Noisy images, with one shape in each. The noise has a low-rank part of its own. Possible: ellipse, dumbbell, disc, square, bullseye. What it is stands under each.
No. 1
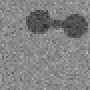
dumbbell
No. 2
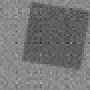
square
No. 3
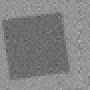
square
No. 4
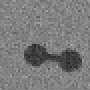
dumbbell
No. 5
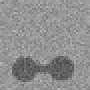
dumbbell
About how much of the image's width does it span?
two thirds
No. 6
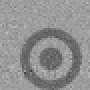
bullseye
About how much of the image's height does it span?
two thirds
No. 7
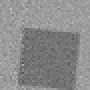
square
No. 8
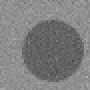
disc
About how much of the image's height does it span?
two thirds
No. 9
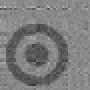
bullseye
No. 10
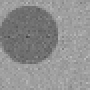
disc
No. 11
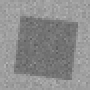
square
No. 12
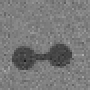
dumbbell
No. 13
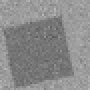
square
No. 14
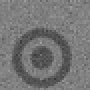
bullseye
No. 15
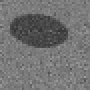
ellipse
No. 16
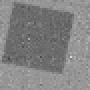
square
